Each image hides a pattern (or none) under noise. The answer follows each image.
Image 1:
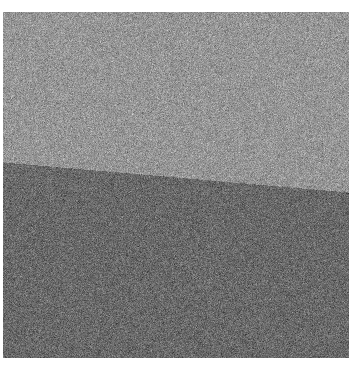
a sharp edge
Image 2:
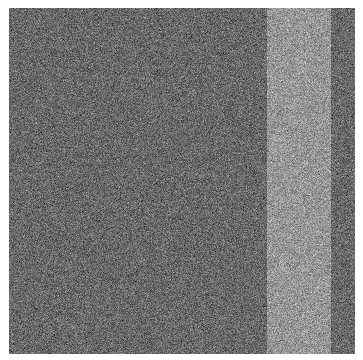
one vertical stripe
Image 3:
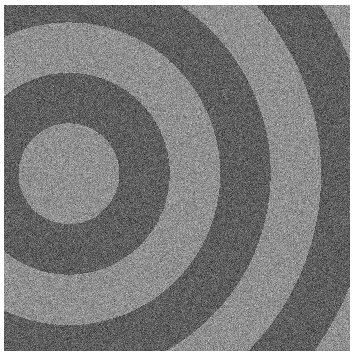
rings round one point
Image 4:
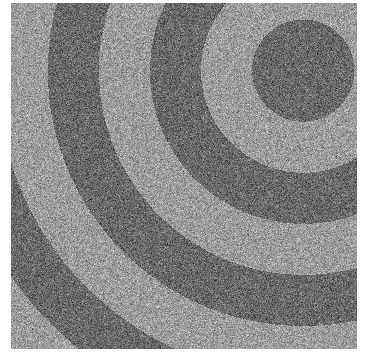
rings round one point
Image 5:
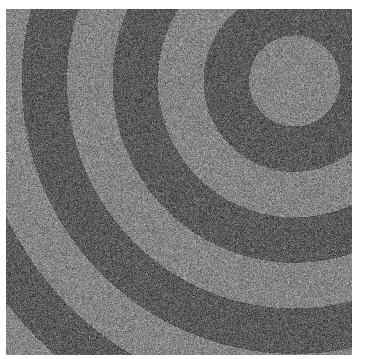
rings round one point
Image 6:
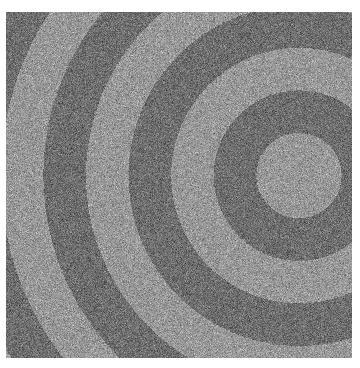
rings round one point
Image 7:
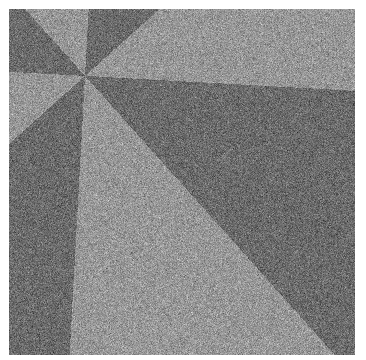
spokes from one point
